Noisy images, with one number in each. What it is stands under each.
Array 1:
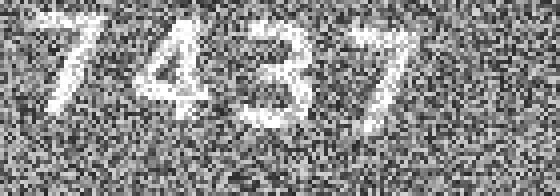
7437
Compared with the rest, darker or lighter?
lighter
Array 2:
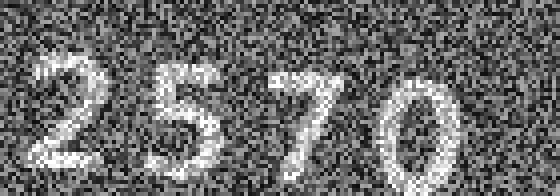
2570
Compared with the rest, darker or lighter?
lighter
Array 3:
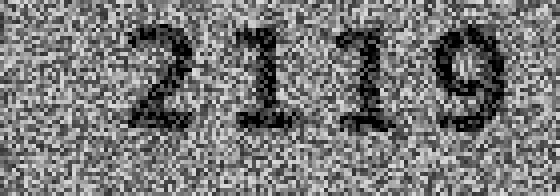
2119
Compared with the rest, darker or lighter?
darker
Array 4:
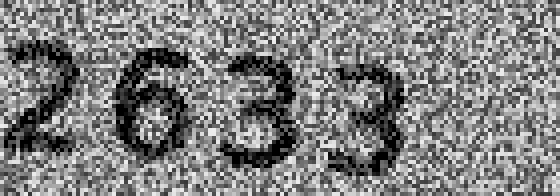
2633
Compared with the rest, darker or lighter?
darker
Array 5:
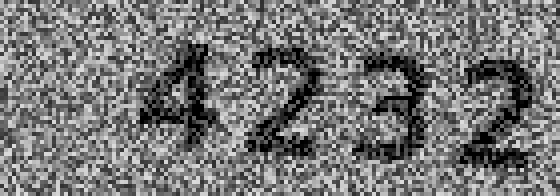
4232
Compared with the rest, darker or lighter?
darker
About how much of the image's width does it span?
two thirds
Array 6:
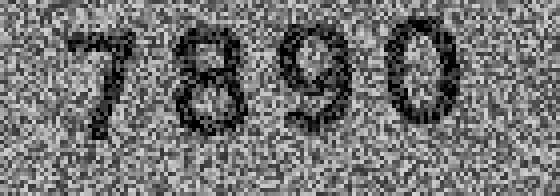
7890
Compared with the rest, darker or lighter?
darker
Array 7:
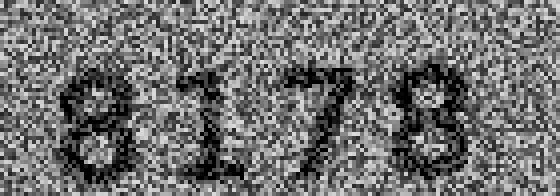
8178
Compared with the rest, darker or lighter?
darker
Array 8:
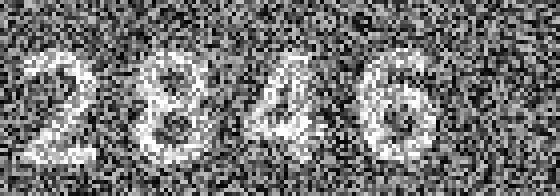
2846
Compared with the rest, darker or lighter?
lighter
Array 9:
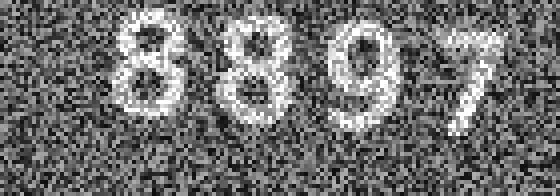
8897
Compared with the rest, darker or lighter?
lighter
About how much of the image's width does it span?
two thirds
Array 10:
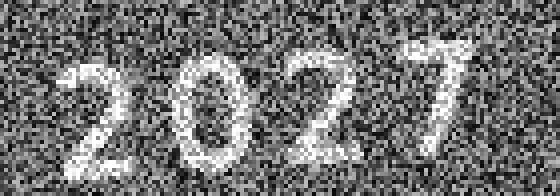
2027
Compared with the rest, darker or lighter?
lighter
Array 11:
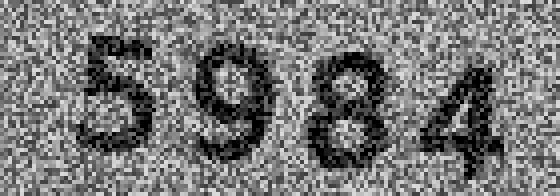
5984
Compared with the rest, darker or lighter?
darker
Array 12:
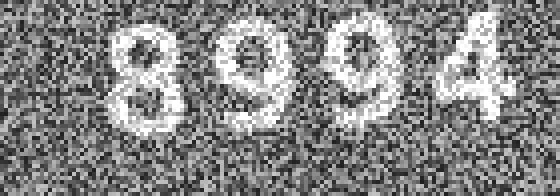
8994
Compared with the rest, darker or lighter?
lighter
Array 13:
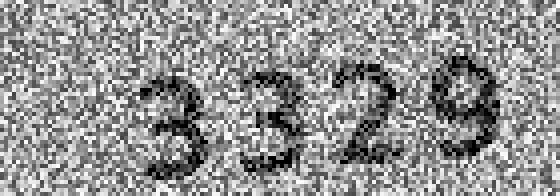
3329
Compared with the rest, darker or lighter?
darker
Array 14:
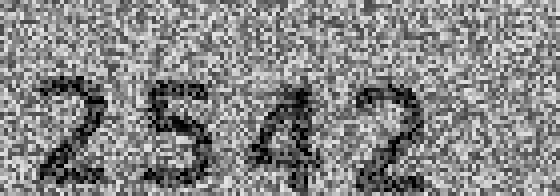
2542
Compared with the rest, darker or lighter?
darker
